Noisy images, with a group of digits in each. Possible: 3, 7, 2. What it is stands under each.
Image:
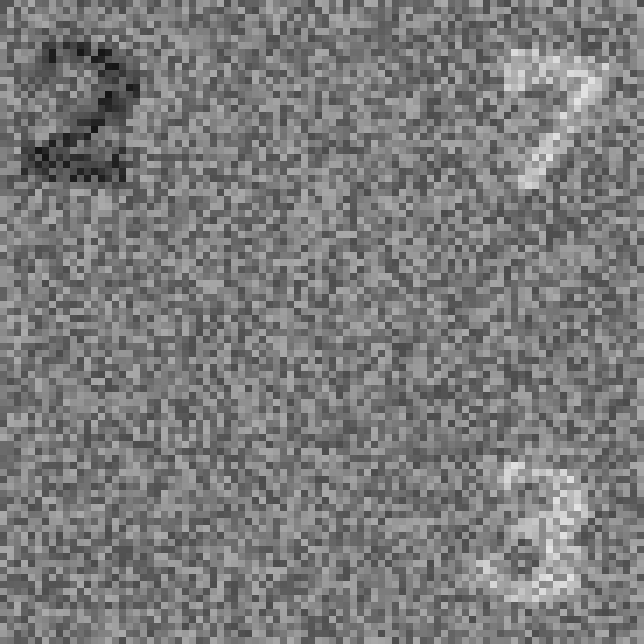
top left: dark 2; top right: light 7; bottom right: light 3
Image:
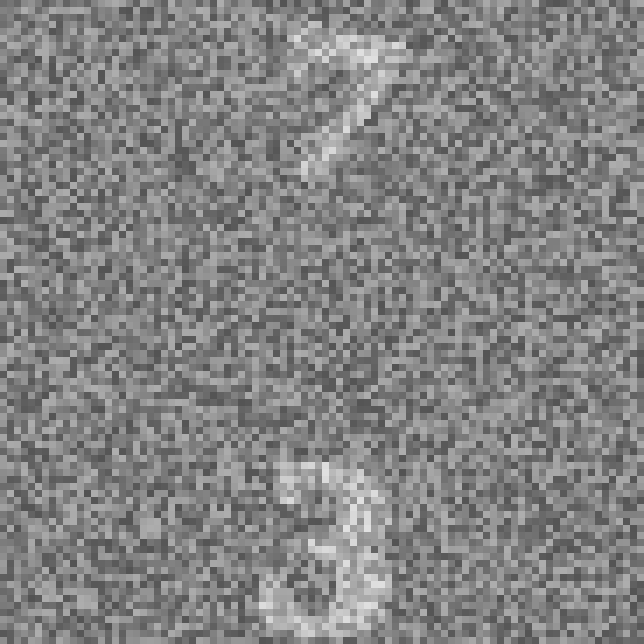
top middle: light 7; bottom middle: light 3
